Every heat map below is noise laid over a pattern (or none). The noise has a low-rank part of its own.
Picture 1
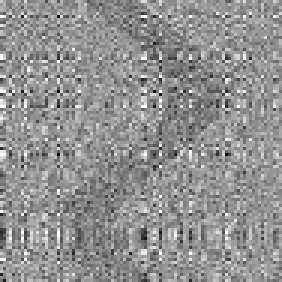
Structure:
a wavy band
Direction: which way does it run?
top to bottom
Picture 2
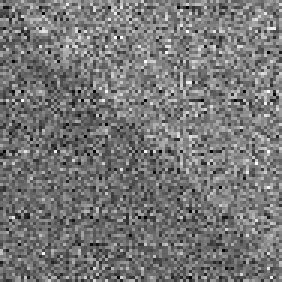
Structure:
a sharp edge
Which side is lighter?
top right
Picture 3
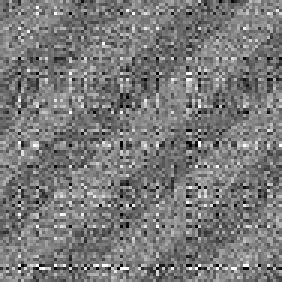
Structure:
diagonal stripes
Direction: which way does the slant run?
bottom left to top right
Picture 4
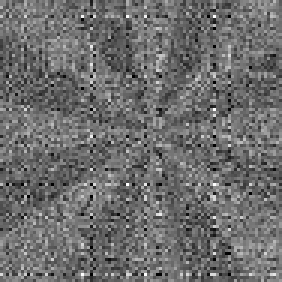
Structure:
spokes from one point
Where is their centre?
centre
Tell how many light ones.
8
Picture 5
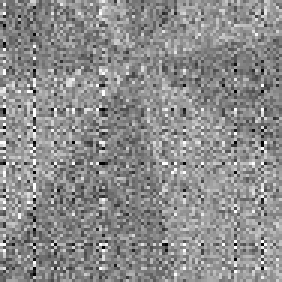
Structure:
spokes from one point
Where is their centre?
top middle
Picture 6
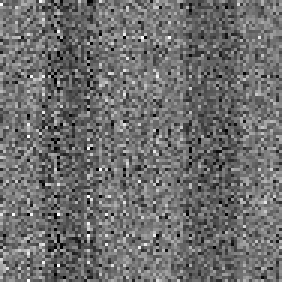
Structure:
vertical stripes
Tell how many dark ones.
2
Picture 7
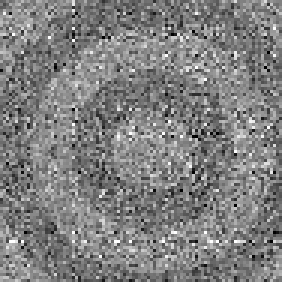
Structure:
rings round one point
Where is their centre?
centre
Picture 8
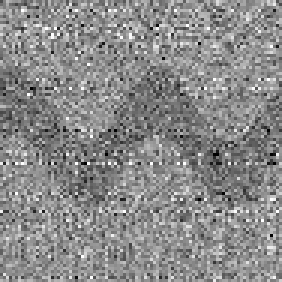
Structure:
a wavy band
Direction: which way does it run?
left to right
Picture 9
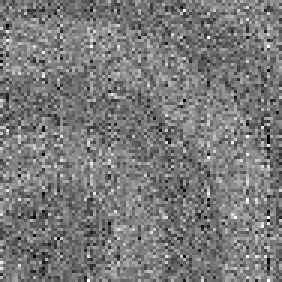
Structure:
rings round one point
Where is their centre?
bottom left
